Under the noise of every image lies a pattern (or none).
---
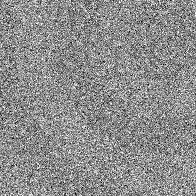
rings round one point
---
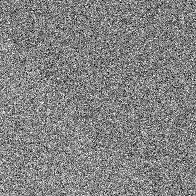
a sharp edge
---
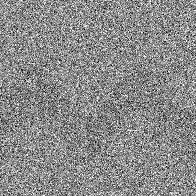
a wavy band
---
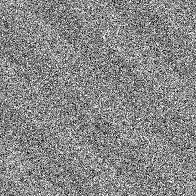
diagonal stripes
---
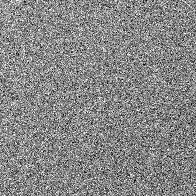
a smooth slope
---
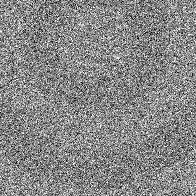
rings round one point
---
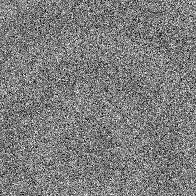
rings round one point
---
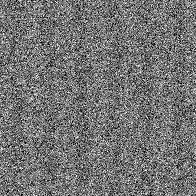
vertical stripes
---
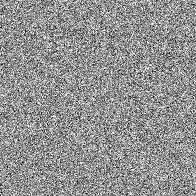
only noise
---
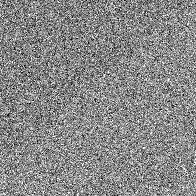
a sharp edge
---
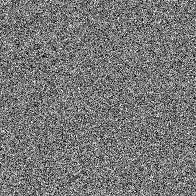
only noise
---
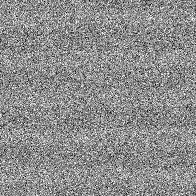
horizontal stripes
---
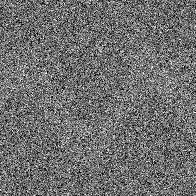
a wavy band
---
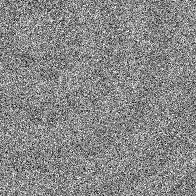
rings round one point
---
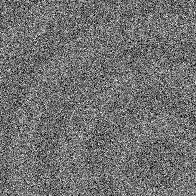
rings round one point
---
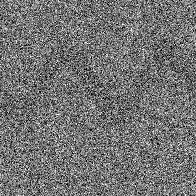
a wavy band
